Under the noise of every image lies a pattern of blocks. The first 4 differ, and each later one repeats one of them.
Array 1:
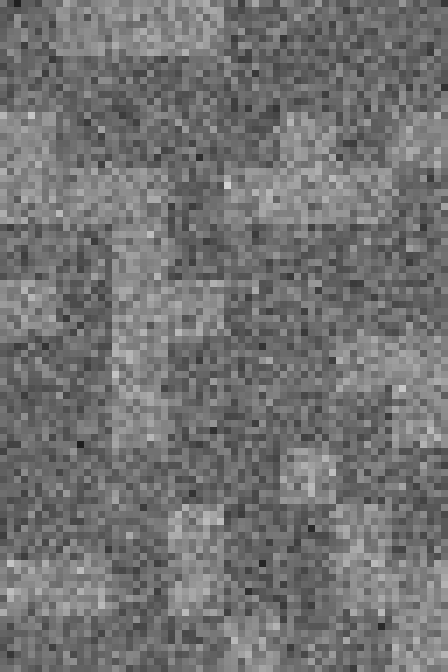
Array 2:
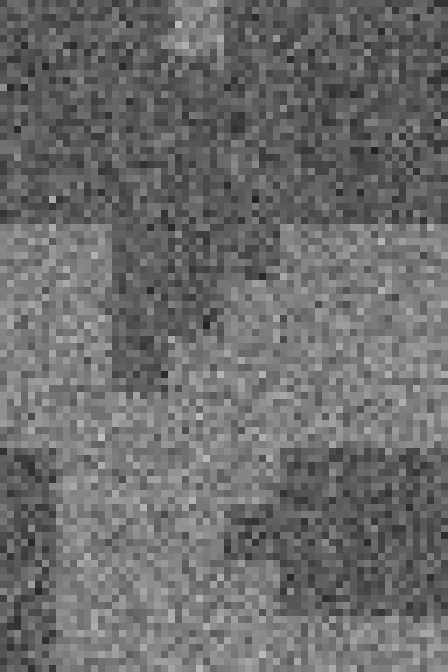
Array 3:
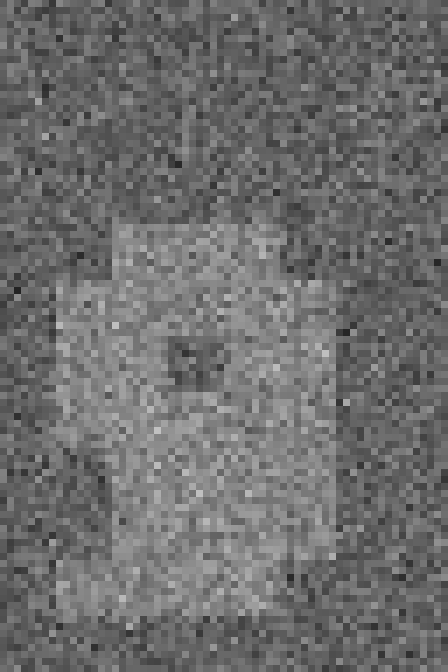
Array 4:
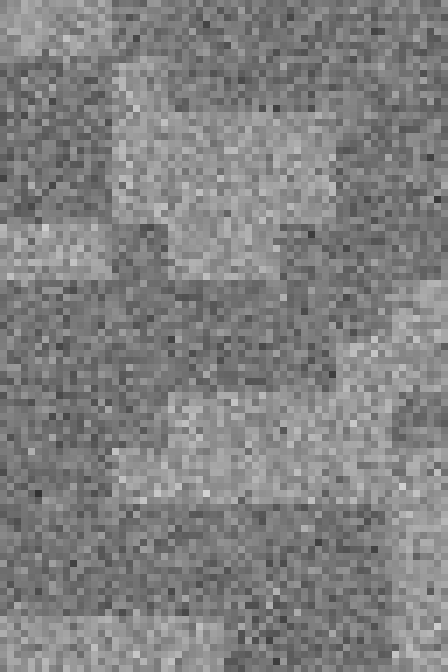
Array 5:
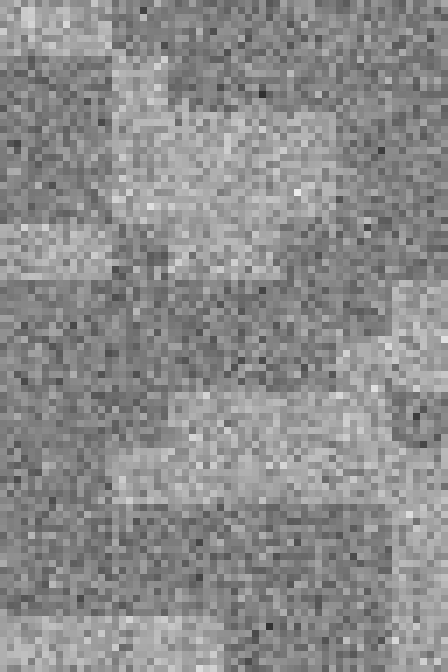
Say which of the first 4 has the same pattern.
4
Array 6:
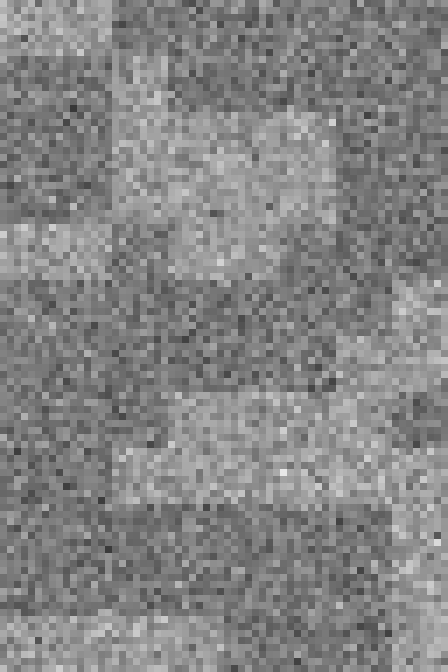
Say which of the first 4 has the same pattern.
4
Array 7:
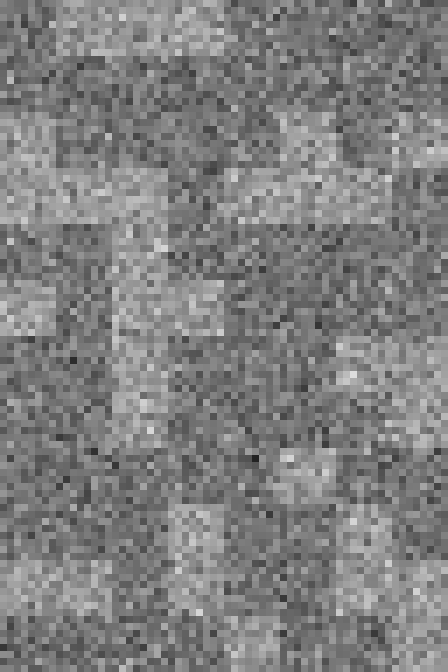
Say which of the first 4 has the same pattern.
1
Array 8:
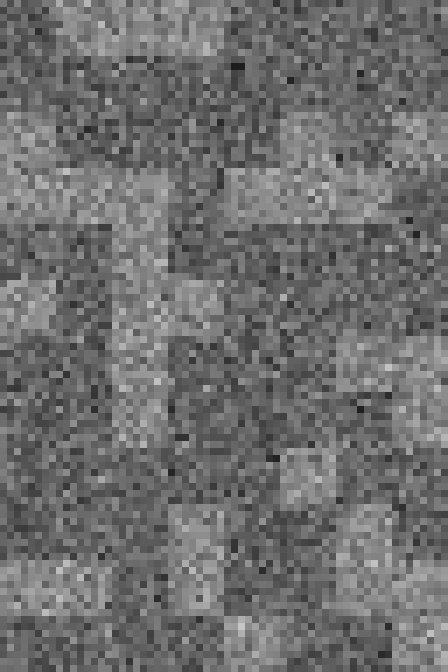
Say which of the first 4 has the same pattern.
1
